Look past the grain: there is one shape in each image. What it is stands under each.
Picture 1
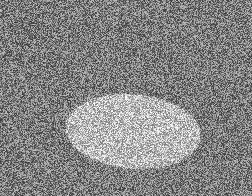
ellipse
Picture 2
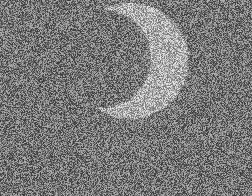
crescent
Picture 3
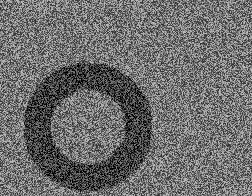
ring
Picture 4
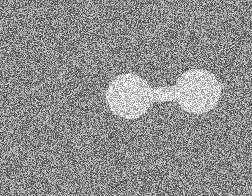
dumbbell
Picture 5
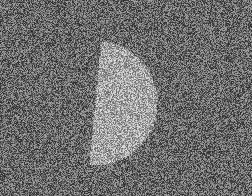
half disc
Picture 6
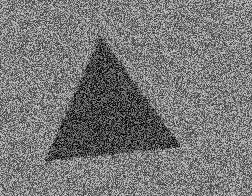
triangle
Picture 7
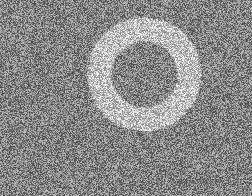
ring
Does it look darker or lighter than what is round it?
lighter
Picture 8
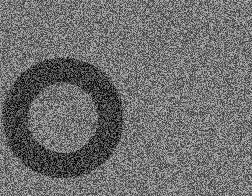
ring
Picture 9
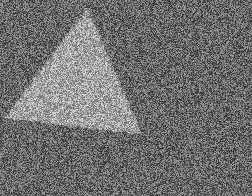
triangle
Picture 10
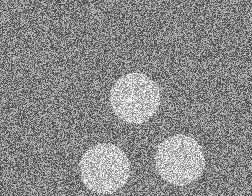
three dots
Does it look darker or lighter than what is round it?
lighter
